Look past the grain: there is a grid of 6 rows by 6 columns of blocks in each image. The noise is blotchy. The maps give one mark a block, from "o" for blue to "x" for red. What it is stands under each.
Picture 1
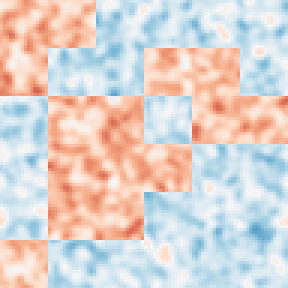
xxoooo
xooxxo
oxxoxx
oxxxoo
oxxooo
xooooo
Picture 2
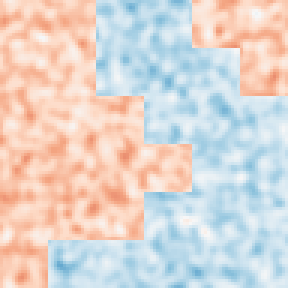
xxooxx
xxooox
xxxooo
xxxxoo
xxxooo
xooooo
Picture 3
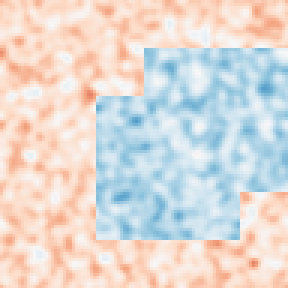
xxxxxx
xxxooo
xxoooo
xxoooo
xxooox
xxxxxx
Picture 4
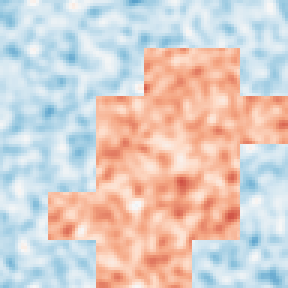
oooooo
oooxxo
ooxxxx
ooxxxo
oxxxxo
ooxxoo
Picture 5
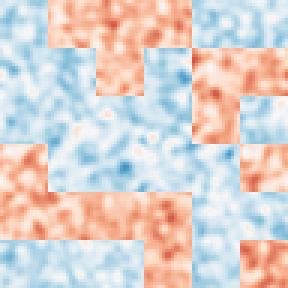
oxxxoo
ooxoxx
ooooxo
xoooox
xxxxoo
oooxox
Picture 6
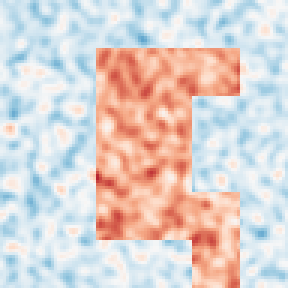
oooooo
ooxxxo
ooxxoo
ooxxoo
ooxxxo
ooooxo
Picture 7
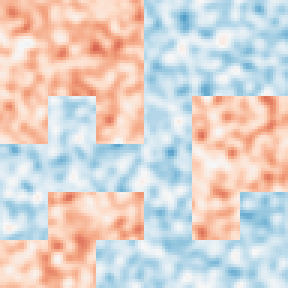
xxxooo
xxxooo
xoxoxx
ooooxx
oxxoxo
xxoooo
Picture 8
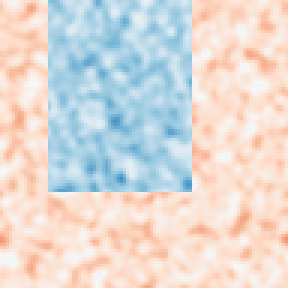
xoooxx
xoooxx
xoooxx
xoooxx
xxxxxx
xxxxxx
